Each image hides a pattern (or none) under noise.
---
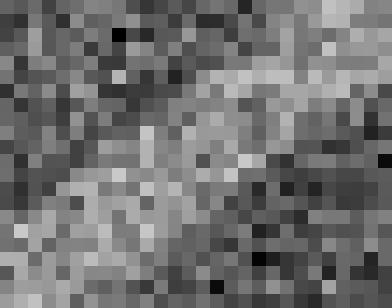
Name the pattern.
a diagonal band
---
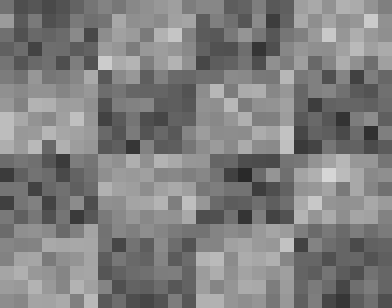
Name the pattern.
a checkerboard
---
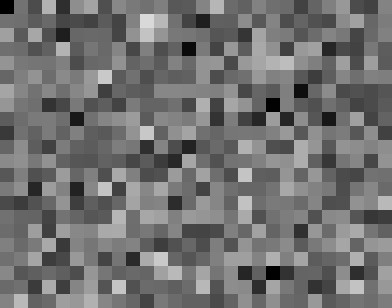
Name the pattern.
only noise
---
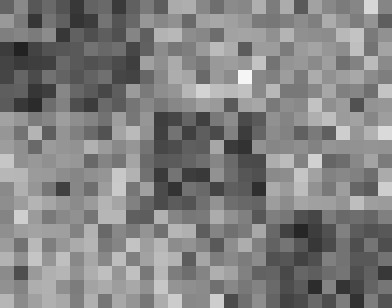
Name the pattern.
blocks along the diagonal
